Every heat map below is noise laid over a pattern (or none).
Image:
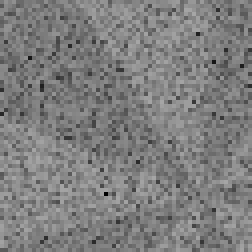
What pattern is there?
spokes from one point
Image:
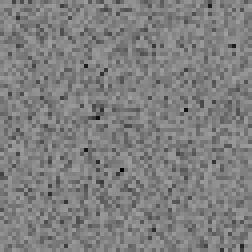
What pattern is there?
only noise
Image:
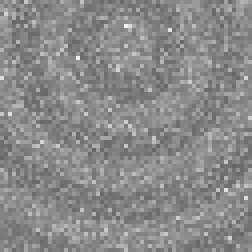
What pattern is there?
rings round one point
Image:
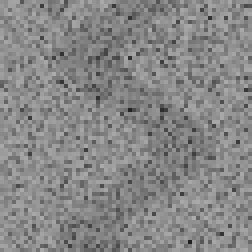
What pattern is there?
a wavy band
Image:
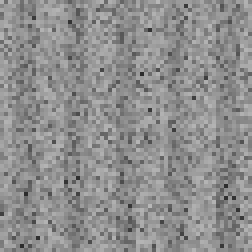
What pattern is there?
vertical stripes
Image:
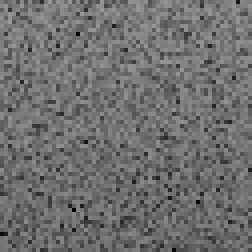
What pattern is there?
a smooth slope
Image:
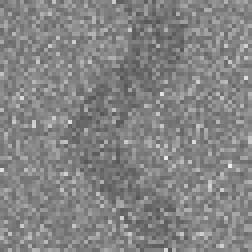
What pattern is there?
a wavy band
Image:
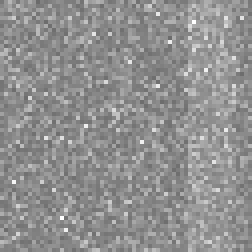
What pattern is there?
one vertical stripe
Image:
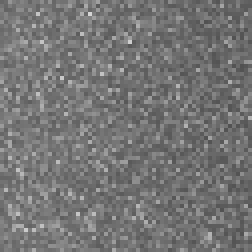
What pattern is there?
a smooth slope
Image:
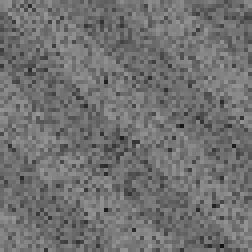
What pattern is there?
diagonal stripes
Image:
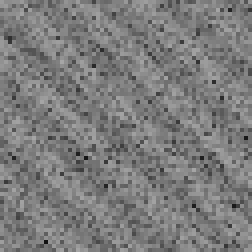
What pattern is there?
diagonal stripes
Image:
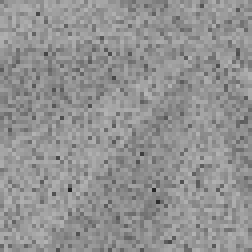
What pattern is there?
spokes from one point
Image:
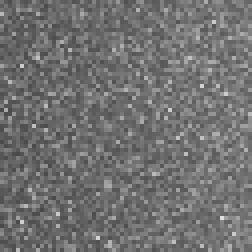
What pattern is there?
a smooth slope
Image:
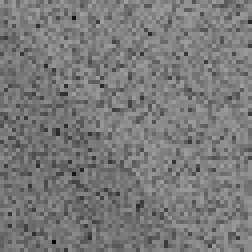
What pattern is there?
a sharp edge
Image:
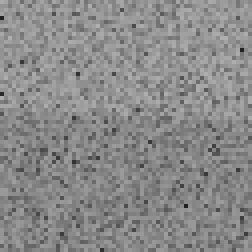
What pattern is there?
a sharp edge
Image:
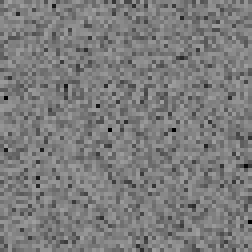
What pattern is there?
only noise
